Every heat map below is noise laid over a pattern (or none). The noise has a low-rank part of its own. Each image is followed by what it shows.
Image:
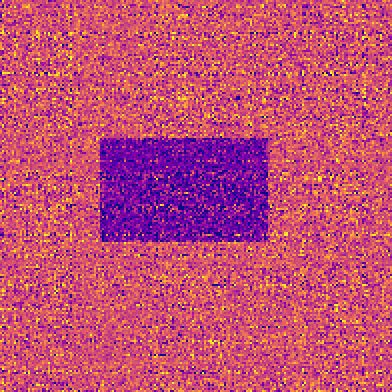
one block
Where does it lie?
centre
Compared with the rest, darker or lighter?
darker
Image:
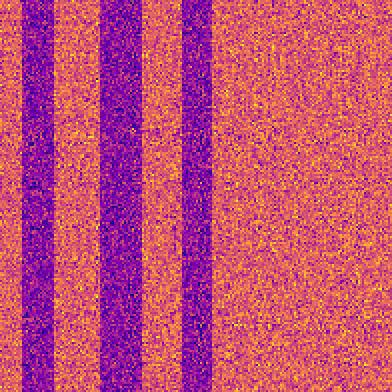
bands of columns
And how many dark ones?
3
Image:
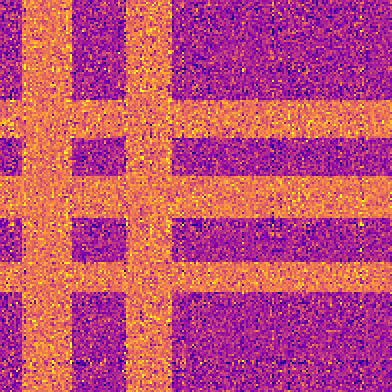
bands of rows crossing bands of columns
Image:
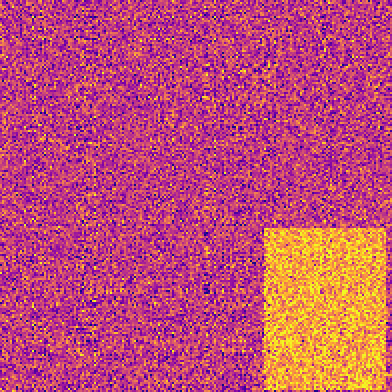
one block
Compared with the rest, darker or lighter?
lighter
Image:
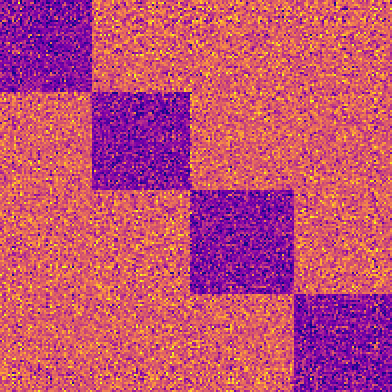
blocks along the diagonal
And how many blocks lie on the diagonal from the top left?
4
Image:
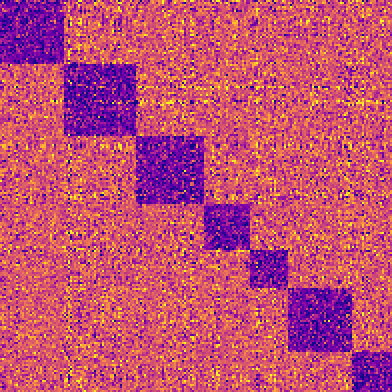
blocks along the diagonal
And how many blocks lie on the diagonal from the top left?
7
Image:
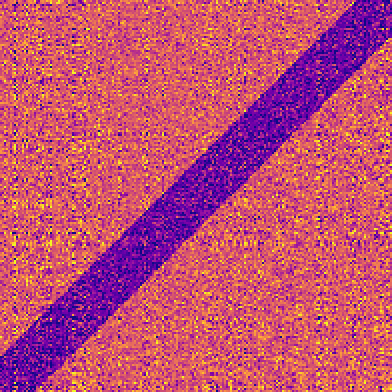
a diagonal band
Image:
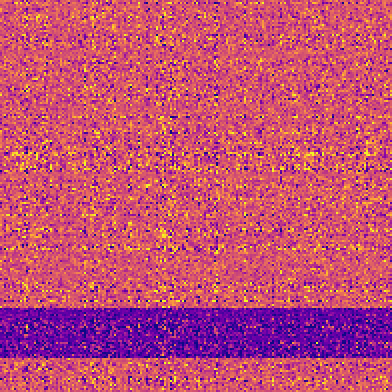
one band of rows
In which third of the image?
bottom
